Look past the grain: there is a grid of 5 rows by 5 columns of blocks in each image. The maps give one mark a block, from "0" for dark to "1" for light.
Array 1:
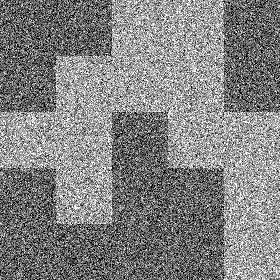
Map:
00110
01110
11011
01001
00001
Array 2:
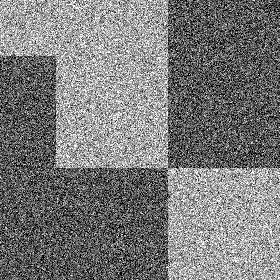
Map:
11100
01100
01100
00011
00011
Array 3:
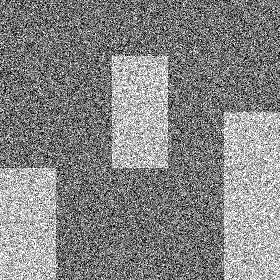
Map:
00000
00100
00101
10001
10001
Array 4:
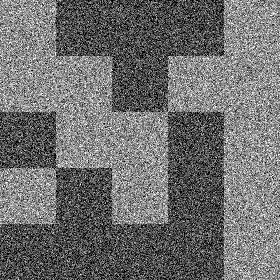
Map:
10001
11011
01101
10101
00001
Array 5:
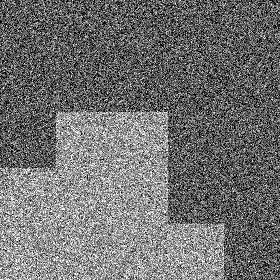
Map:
00000
00000
01100
11100
11110
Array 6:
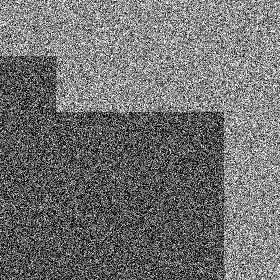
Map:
11111
01111
00001
00001
00001
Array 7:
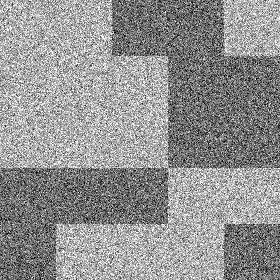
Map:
11001
11100
11100
00011
01110
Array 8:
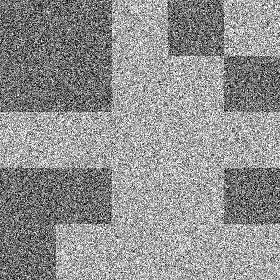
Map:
00101
00110
11111
00110
01111
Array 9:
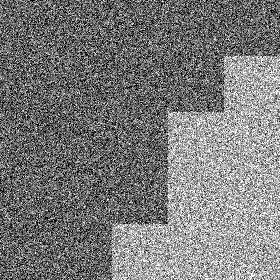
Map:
00000
00001
00011
00011
00111
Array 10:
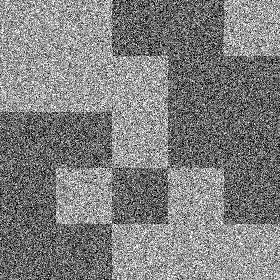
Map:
11001
11100
00100
01010
00111
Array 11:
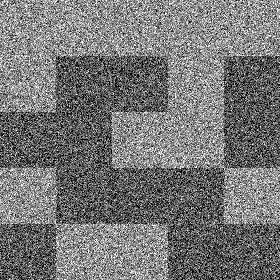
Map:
11111
10010
00110
10001
01100
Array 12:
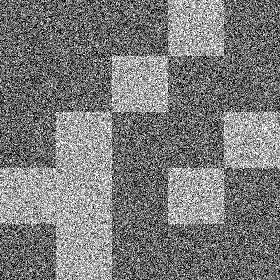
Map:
00010
00100
01001
11010
01000
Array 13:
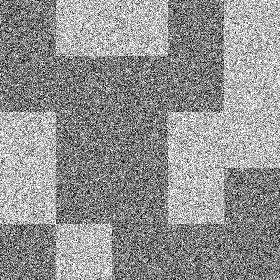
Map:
01101
00001
10011
10010
01000
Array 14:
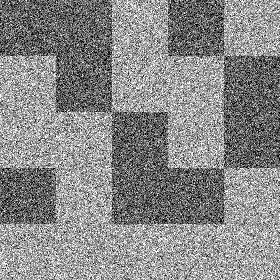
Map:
00101
10110
11010
01001
11111
